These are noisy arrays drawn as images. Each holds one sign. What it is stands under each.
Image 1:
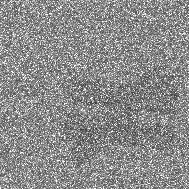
dark not-equal sign
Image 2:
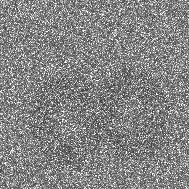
dark infinity sign
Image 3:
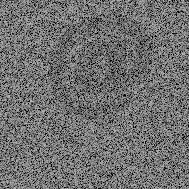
dark at sign
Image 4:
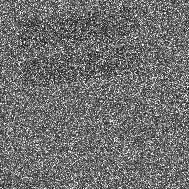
dark equals sign
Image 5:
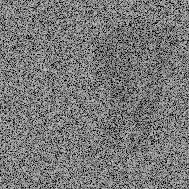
dark pilcrow
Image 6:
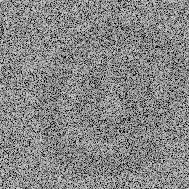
dark at sign
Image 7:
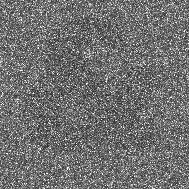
dark ampersand
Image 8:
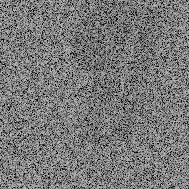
dark pilcrow
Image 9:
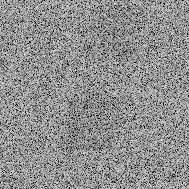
dark colon
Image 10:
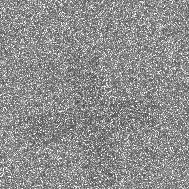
dark plus sign
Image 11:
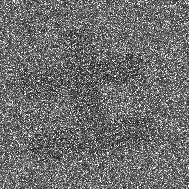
dark plus-minus sign
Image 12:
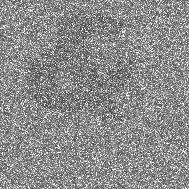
dark ampersand
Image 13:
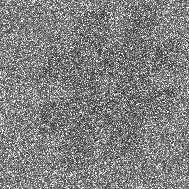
dark hash sign
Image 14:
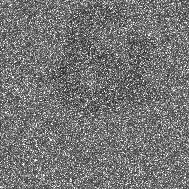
dark ampersand
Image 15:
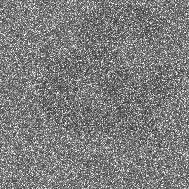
dark ampersand
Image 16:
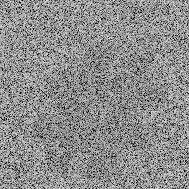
dark hash sign
